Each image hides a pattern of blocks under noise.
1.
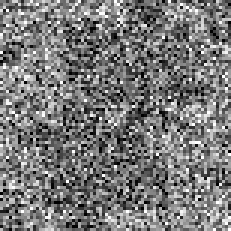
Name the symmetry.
the same after a half turn
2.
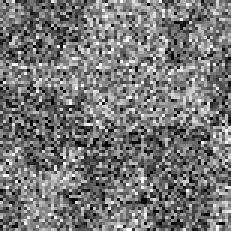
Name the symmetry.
no symmetry
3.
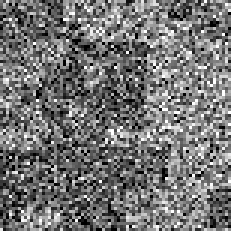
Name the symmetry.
no symmetry
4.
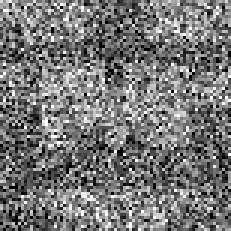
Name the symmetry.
left and right mirror each other
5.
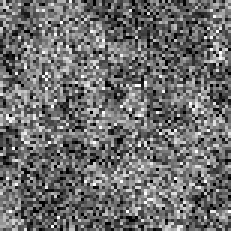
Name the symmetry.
the same after a half turn
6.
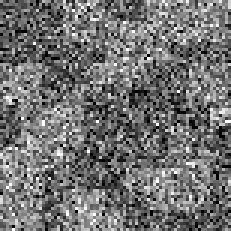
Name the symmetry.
mirrored about the diagonal from the top left
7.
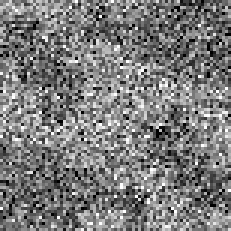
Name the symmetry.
the same after a half turn
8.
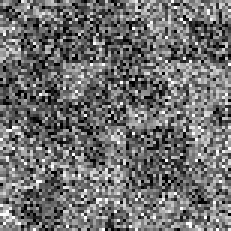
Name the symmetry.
mirrored about the diagonal from the top left
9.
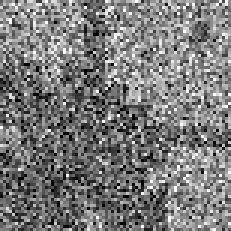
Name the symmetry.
mirrored about the diagonal from the bottom left
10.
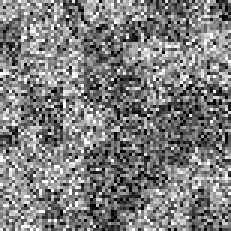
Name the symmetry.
no symmetry
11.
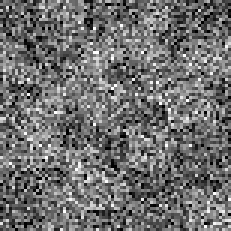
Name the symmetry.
mirrored about the diagonal from the top left
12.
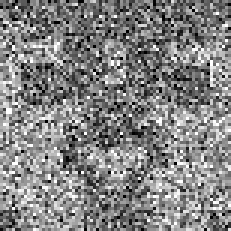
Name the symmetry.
left and right mirror each other
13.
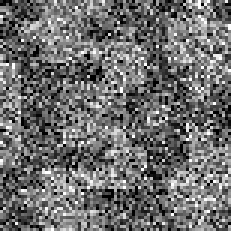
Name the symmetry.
top and bottom mirror each other
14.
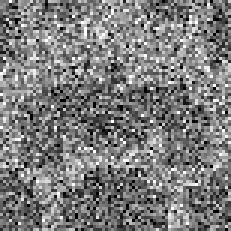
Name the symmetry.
left and right mirror each other
